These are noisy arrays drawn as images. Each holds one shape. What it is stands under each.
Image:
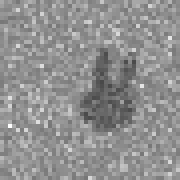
rabbit's head
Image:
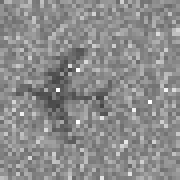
airplane
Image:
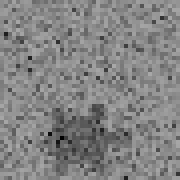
turtle
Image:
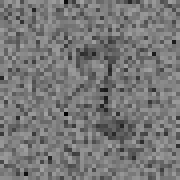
musical note
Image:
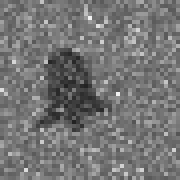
bell
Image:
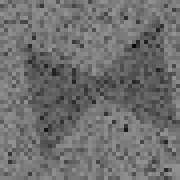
bow tie
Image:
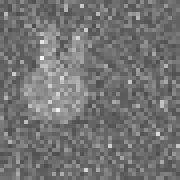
rabbit's head
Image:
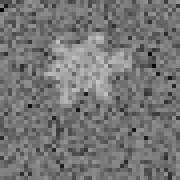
turtle
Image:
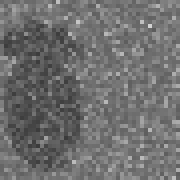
footprint
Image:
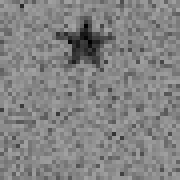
star
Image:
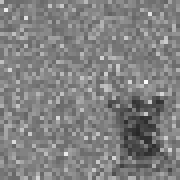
chess rook
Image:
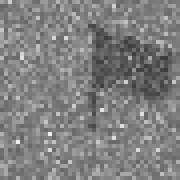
flag
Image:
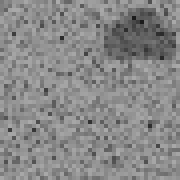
cloud
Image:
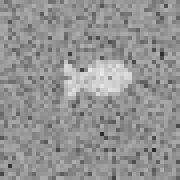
fish
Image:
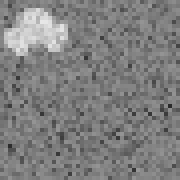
car
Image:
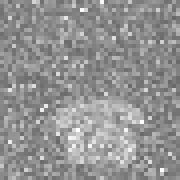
telephone
